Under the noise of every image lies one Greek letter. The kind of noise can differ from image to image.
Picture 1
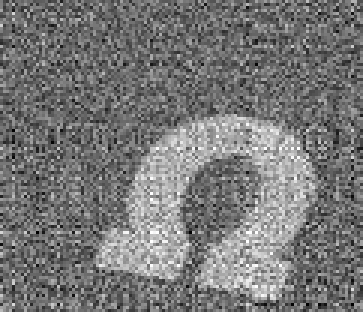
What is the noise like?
low rank plus noise
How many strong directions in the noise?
two
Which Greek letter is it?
omega
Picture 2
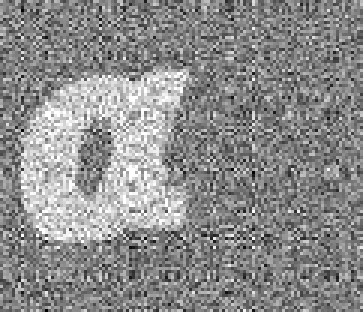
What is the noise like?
low rank plus noise
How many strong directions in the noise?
two
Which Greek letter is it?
alpha
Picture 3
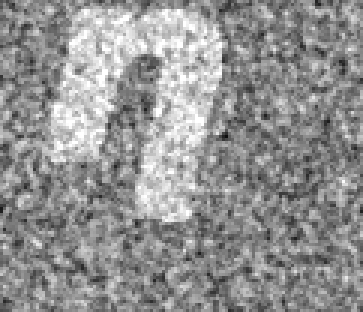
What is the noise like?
blotchy
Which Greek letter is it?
eta
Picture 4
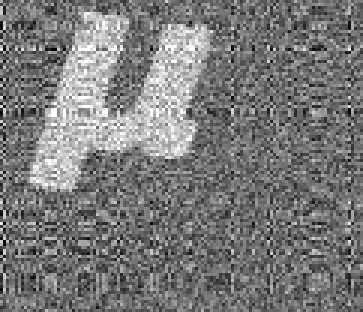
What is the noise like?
low rank plus noise
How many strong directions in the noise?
one
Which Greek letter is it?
mu
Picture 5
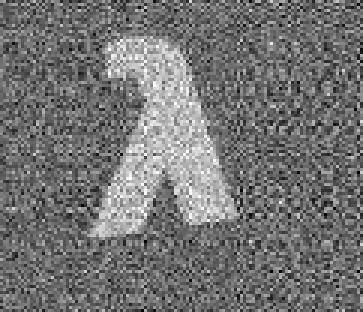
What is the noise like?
low rank plus noise
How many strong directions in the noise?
one
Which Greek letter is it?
lambda
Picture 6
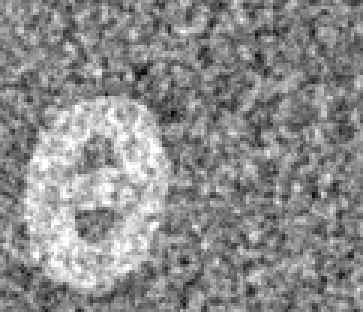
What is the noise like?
blotchy
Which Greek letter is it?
theta
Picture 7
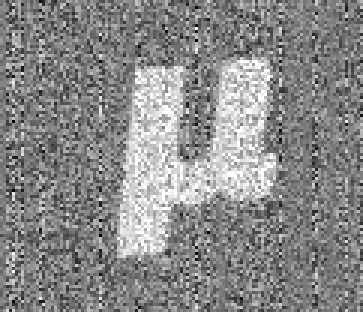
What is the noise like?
columns of uneven size
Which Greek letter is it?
mu
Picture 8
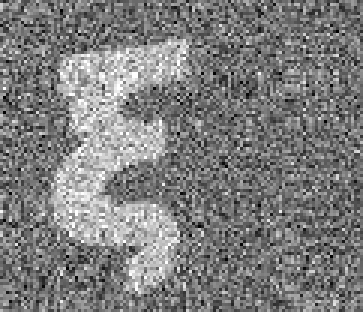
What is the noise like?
low rank plus noise
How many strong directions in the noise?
five to eight
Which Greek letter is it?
xi
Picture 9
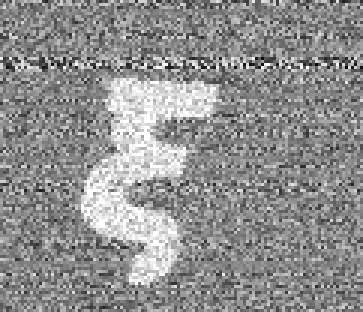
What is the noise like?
rows of uneven size
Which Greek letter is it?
xi
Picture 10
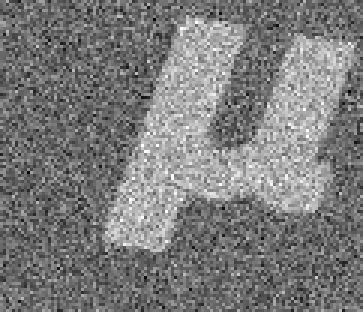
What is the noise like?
independent entries
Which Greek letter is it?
mu
